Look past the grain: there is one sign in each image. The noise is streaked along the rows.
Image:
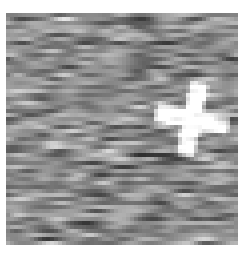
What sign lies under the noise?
plus sign
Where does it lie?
middle right
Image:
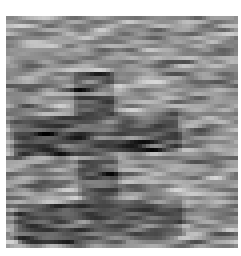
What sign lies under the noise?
plus-minus sign
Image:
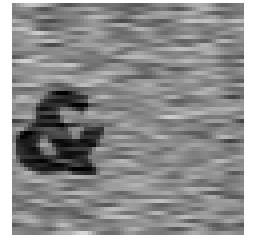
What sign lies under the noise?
ampersand
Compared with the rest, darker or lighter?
darker
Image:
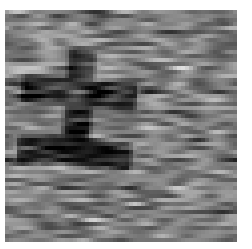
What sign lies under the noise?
plus-minus sign
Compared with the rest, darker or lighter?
darker
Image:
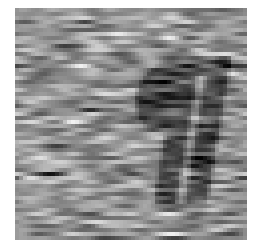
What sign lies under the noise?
pilcrow
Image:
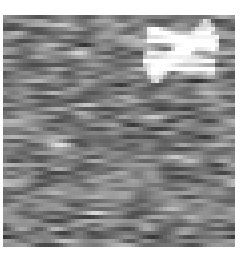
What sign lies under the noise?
not-equal sign
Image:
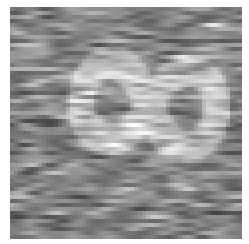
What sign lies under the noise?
infinity sign
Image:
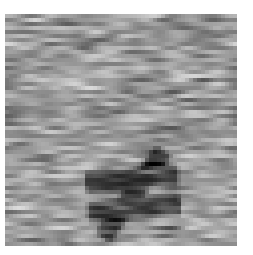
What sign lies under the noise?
not-equal sign
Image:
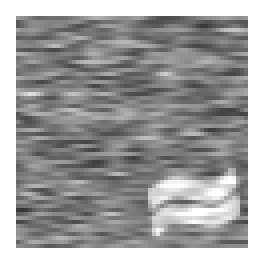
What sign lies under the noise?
approximately sign
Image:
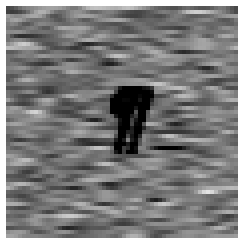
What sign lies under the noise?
pilcrow
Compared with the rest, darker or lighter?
darker
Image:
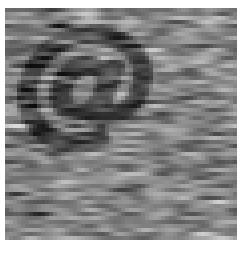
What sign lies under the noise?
at sign
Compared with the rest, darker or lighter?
darker
